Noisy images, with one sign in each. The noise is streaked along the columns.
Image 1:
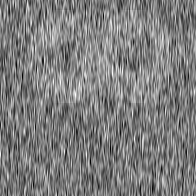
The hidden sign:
infinity sign
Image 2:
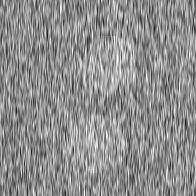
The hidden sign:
colon
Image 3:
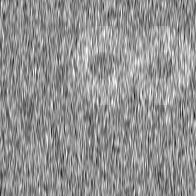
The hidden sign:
infinity sign
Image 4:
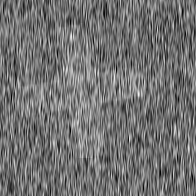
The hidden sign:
plus sign
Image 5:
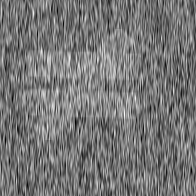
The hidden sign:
not-equal sign
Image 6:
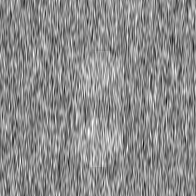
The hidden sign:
colon
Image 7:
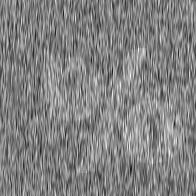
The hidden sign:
percent sign
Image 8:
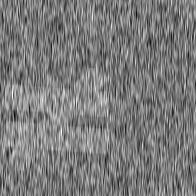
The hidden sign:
not-equal sign
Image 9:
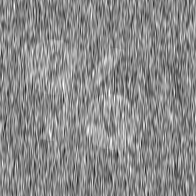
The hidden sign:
percent sign
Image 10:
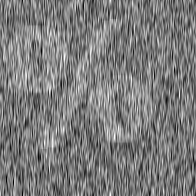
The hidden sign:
percent sign
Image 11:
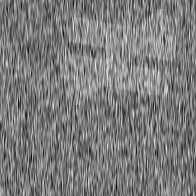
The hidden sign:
not-equal sign
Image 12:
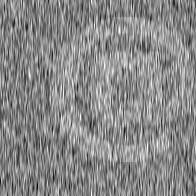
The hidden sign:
at sign
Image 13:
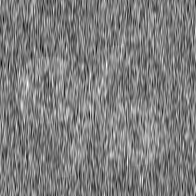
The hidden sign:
percent sign
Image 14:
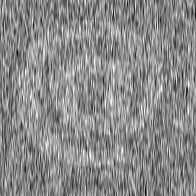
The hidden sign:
at sign
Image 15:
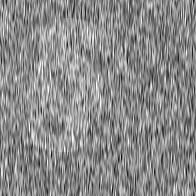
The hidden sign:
section sign
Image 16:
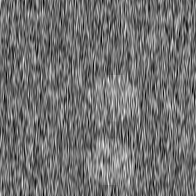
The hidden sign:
colon
